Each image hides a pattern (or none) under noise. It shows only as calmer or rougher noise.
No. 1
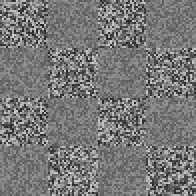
a checkerboard
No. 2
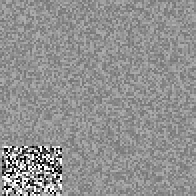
one block
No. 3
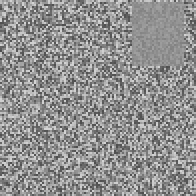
one block
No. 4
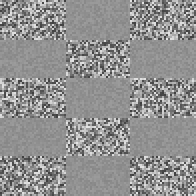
a checkerboard
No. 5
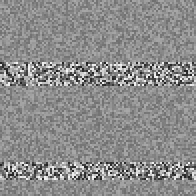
bands of rows
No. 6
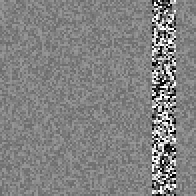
one band of columns
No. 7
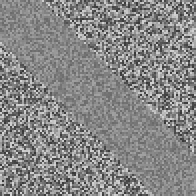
a diagonal band
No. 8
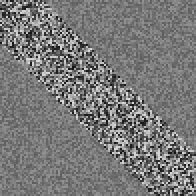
a diagonal band
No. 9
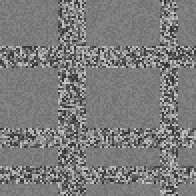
bands of rows crossing bands of columns
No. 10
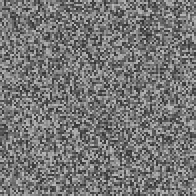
only noise
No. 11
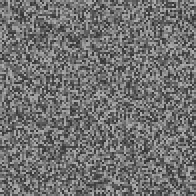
only noise
